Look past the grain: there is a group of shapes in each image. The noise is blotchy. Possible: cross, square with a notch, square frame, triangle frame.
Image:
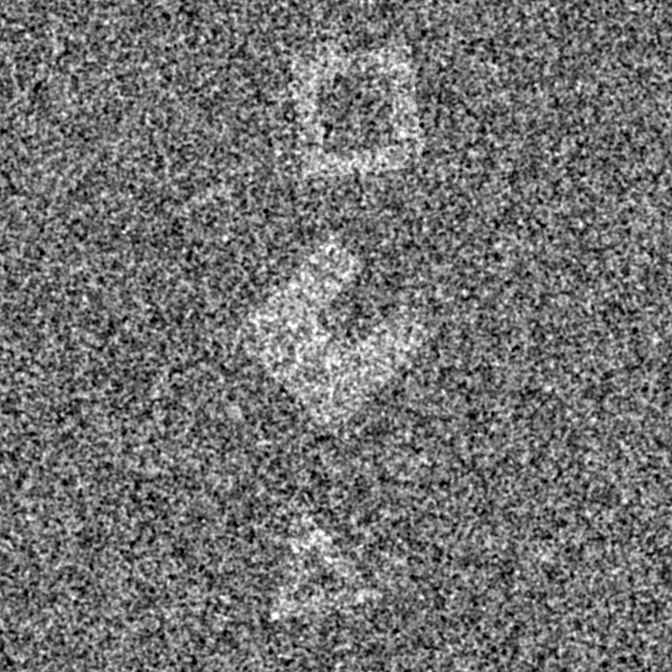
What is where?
top middle: square frame; centre: square with a notch; bottom middle: triangle frame
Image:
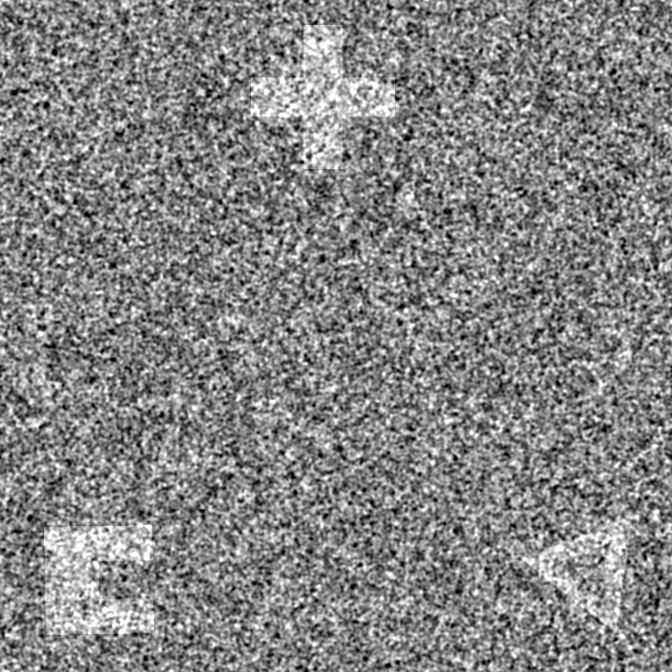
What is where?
top middle: cross; bottom left: square with a notch; bottom right: triangle frame
